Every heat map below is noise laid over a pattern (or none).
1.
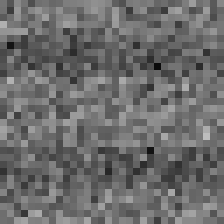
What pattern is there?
horizontal stripes
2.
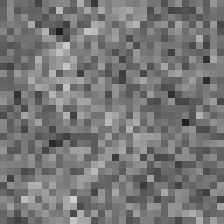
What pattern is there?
a wavy band
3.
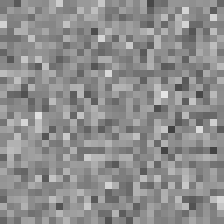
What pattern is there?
only noise
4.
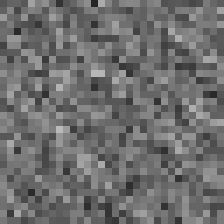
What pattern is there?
diagonal stripes
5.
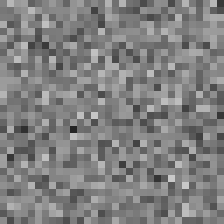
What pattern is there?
only noise
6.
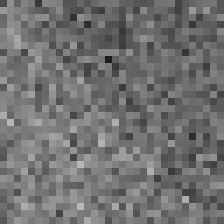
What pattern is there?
a sharp edge
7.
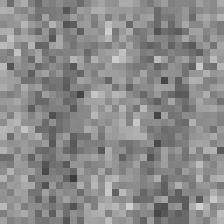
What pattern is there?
vertical stripes
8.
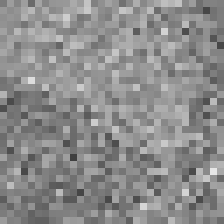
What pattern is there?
spokes from one point
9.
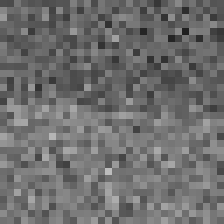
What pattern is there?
a sharp edge
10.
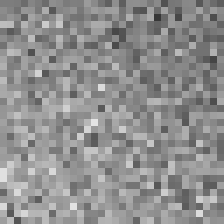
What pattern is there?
a smooth slope
